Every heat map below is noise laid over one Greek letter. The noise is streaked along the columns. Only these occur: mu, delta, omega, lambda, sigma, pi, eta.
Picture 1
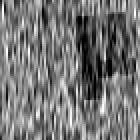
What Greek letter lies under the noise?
mu
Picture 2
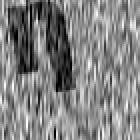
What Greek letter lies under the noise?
eta
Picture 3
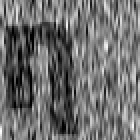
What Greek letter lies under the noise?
eta
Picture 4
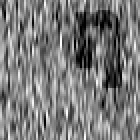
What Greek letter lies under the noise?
eta
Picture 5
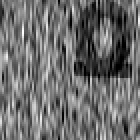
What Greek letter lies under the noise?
omega
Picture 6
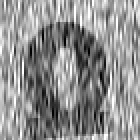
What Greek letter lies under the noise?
omega
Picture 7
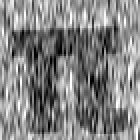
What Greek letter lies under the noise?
pi
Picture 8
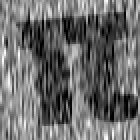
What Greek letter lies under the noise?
pi
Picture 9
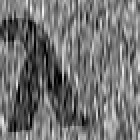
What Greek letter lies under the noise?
lambda
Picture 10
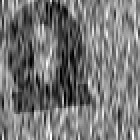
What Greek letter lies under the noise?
omega
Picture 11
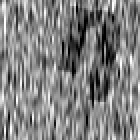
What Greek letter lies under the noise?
eta
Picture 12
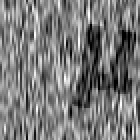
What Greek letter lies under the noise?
mu
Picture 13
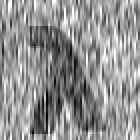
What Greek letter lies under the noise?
lambda
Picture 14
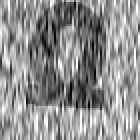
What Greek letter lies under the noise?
omega
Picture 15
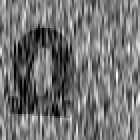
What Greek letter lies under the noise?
omega
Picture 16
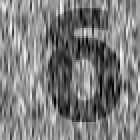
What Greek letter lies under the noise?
delta
